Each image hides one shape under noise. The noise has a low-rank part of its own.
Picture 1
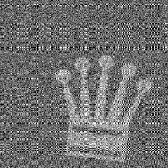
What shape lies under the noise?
chess queen
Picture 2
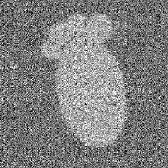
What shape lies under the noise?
footprint
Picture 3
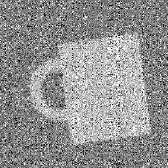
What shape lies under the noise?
cup
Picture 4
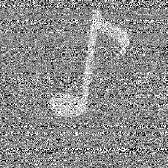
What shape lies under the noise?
musical note
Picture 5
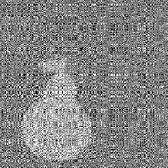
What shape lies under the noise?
pear
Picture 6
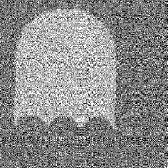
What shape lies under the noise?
ghost
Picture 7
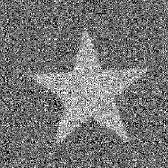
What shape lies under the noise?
star
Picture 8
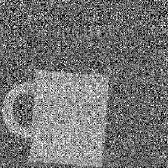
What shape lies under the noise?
cup
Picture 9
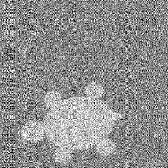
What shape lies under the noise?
turtle
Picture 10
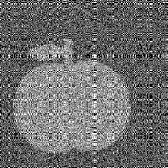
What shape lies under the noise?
apple
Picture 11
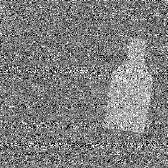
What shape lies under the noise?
bottle
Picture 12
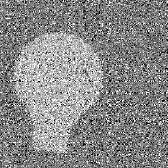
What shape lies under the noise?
light bulb
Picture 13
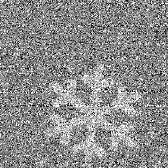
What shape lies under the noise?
snowflake
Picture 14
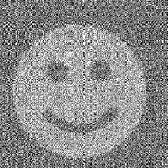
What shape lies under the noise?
smiling face
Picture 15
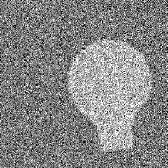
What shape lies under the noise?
light bulb
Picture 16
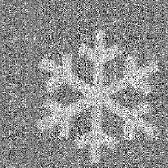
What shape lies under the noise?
snowflake
